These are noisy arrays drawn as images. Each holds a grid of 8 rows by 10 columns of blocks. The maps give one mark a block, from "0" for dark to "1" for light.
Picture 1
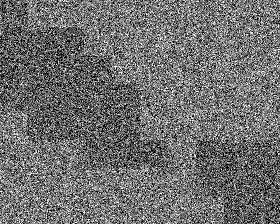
0 1 1 1 1 1 1 1 1 1
0 0 0 1 1 1 1 1 1 1
0 0 0 0 1 1 1 1 1 1
0 0 0 0 0 1 1 1 1 1
1 0 0 0 0 1 1 1 1 1
1 1 1 0 0 0 1 0 0 0
1 1 1 1 1 1 1 0 0 0
1 1 1 1 1 1 1 1 0 0
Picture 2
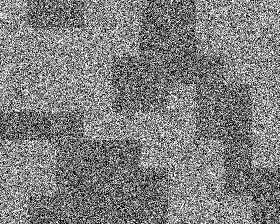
1 0 0 1 1 0 0 1 1 1
1 1 1 1 1 0 0 1 1 1
1 1 1 1 0 0 0 0 1 1
1 1 1 1 0 0 1 0 0 1
0 0 0 1 1 1 1 0 0 1
1 1 0 0 0 1 1 1 0 1
1 1 0 0 0 0 1 1 0 0
1 0 0 0 0 0 1 1 1 0
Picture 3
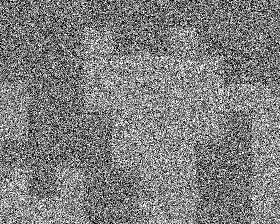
0 0 0 0 0 0 0 0 0 0
0 0 0 1 0 0 1 0 0 0
0 0 0 1 1 1 1 1 0 0
1 0 0 1 1 1 1 1 1 1
1 0 0 0 1 1 1 1 0 1
0 0 0 0 1 1 1 0 0 1
1 0 1 0 0 1 1 0 0 1
1 1 1 0 0 1 1 0 0 1
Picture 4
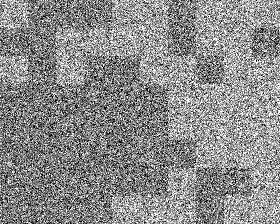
1 0 0 0 1 1 0 1 1 1
0 0 1 1 1 1 0 1 1 0
1 0 1 0 0 1 1 0 1 1
0 0 0 0 0 0 1 1 1 1
0 0 0 0 0 0 1 1 1 1
0 0 0 0 0 0 0 1 1 1
0 0 0 0 0 0 1 0 0 1
0 0 0 0 1 1 1 0 1 1
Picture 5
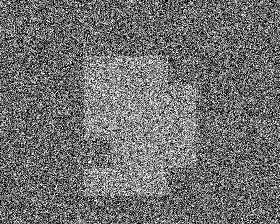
0 0 0 0 0 0 0 0 0 0
0 0 0 0 0 0 0 0 0 0
0 0 0 1 1 1 0 0 0 0
0 0 0 1 1 1 1 0 0 0
0 0 0 1 1 1 1 0 0 0
0 0 0 0 1 1 1 0 0 0
0 0 0 1 1 1 0 0 0 0
0 0 0 0 0 0 0 0 0 0
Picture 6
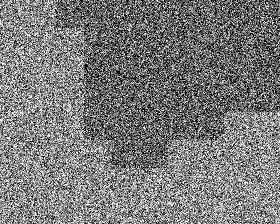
1 1 0 0 0 0 0 0 0 0
1 1 1 0 0 0 0 0 0 0
1 1 1 0 0 0 0 0 0 0
1 1 1 0 0 0 0 0 0 0
1 1 1 0 0 0 0 0 1 1
1 1 1 1 0 0 1 1 1 1
1 1 1 1 1 1 1 1 1 1
1 1 1 1 1 1 1 1 1 1
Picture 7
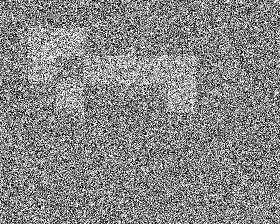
0 0 0 0 0 0 0 0 0 0
0 1 1 0 0 0 0 0 0 0
0 1 0 1 1 1 1 0 0 0
0 0 1 0 0 0 1 0 0 0
0 0 0 0 0 0 0 0 0 0
0 0 0 0 0 0 0 0 0 0
0 0 0 0 0 0 0 0 0 0
0 0 0 0 0 0 0 0 0 0
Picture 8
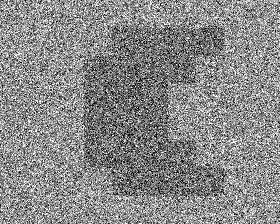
1 1 1 1 1 1 1 1 1 1
1 1 1 1 0 0 0 0 1 1
1 1 1 0 0 0 0 1 1 1
1 1 1 0 0 0 1 1 1 1
1 1 1 0 0 0 1 1 1 1
1 1 1 0 0 0 0 1 1 1
1 1 1 1 0 0 0 0 1 1
1 1 1 1 1 1 1 1 1 1
